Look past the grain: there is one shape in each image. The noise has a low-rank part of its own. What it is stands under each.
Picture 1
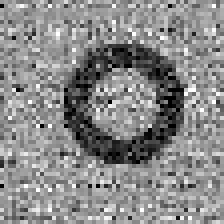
ring
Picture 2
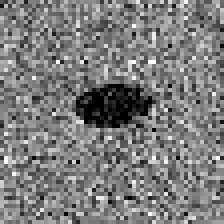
ellipse
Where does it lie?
centre
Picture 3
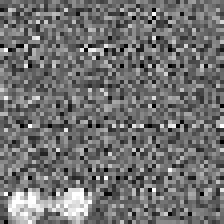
dumbbell
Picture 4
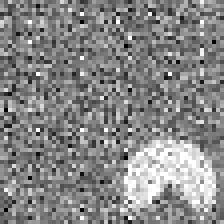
disc with a wedge cut out
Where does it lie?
bottom right
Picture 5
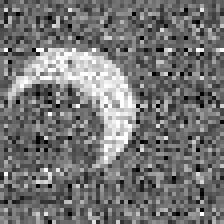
crescent
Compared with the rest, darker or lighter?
lighter
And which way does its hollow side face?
down and left
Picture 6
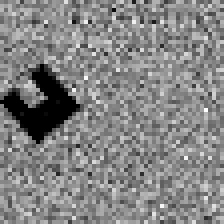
square with a notch
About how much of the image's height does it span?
a third
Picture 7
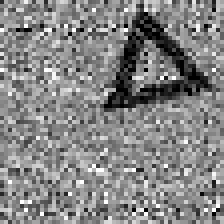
triangle frame
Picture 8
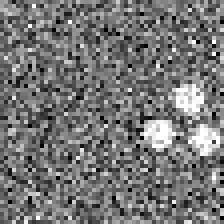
three dots
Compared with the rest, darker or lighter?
lighter
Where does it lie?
middle right
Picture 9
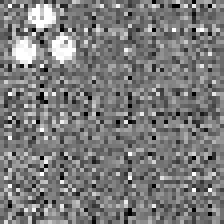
three dots
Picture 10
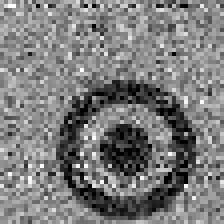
bullseye
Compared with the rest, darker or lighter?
darker
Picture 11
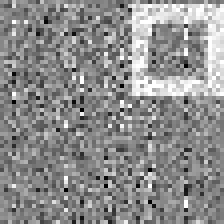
square frame
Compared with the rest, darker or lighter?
lighter
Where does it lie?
top right
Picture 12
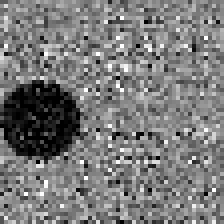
disc
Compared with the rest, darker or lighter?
darker
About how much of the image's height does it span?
a third
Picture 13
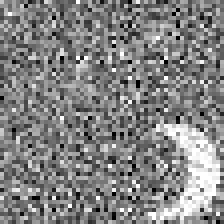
crescent
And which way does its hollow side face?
left
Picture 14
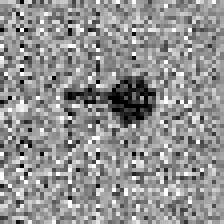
lollipop
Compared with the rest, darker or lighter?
darker
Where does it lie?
centre
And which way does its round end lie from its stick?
right
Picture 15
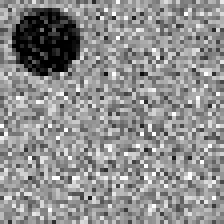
disc
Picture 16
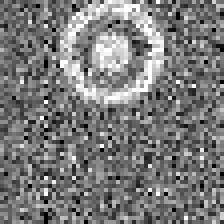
bullseye
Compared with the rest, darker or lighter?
lighter
